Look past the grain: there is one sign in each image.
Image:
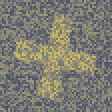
plus sign
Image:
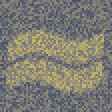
approximately sign
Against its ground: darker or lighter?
lighter
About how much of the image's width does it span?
nearly all
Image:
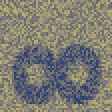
infinity sign
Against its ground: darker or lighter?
darker
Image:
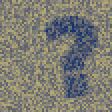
question mark
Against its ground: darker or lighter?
darker
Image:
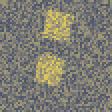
colon
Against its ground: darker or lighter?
lighter
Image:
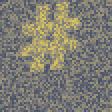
hash sign
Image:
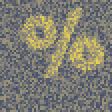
percent sign
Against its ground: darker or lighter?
lighter
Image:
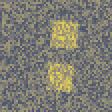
colon
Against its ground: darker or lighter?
lighter
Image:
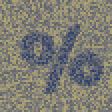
percent sign
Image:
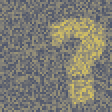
question mark
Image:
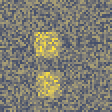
colon
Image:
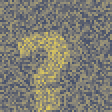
question mark
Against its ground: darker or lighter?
lighter
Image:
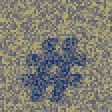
hash sign
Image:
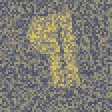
pilcrow
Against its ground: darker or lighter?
lighter
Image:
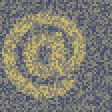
at sign
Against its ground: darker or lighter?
lighter
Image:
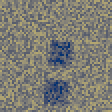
colon
